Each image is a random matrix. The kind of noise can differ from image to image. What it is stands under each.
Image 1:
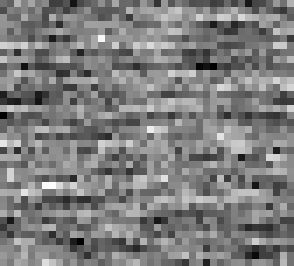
streaked along the rows
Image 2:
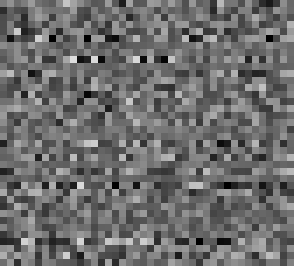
rows of uneven size
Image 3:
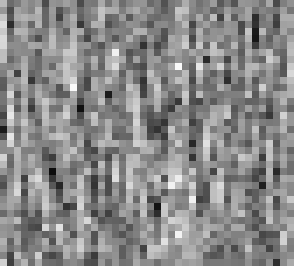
streaked along the columns
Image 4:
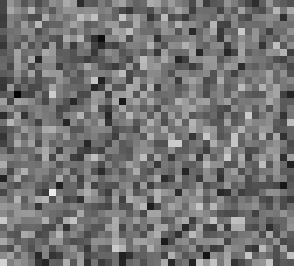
independent entries
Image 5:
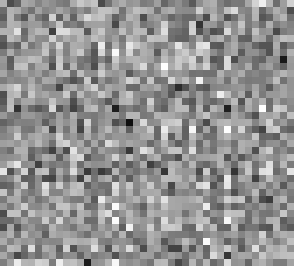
low rank plus noise
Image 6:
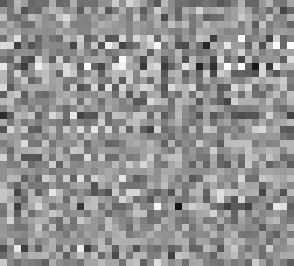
rows of uneven size
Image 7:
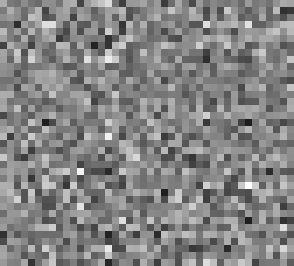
low rank plus noise
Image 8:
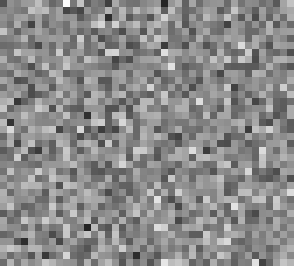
independent entries
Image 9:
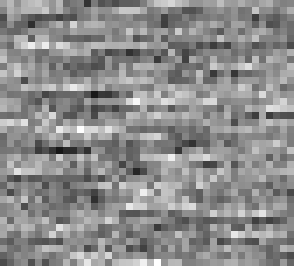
streaked along the rows
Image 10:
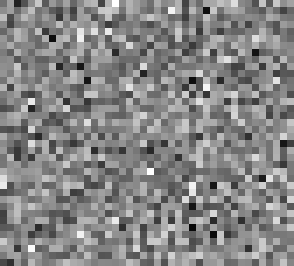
independent entries
